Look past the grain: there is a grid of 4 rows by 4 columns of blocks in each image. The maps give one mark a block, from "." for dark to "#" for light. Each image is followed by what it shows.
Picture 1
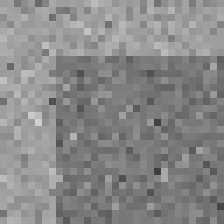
# # # #
# . . .
# . . .
# . . .
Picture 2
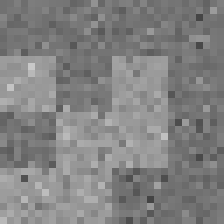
. . . .
# . # .
. # # .
# # . .
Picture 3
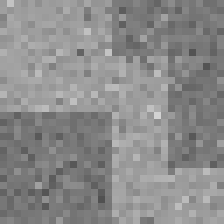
# # . .
# # # .
. . # .
. . # #
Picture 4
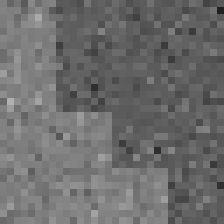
# . . .
# . . .
# # . .
# # # .
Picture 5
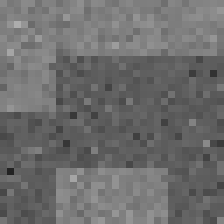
# # # #
# . . .
. . . .
. # # .
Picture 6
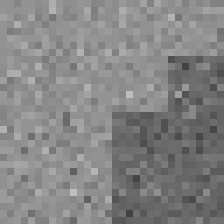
# # # #
# # # .
# # . .
# # . .
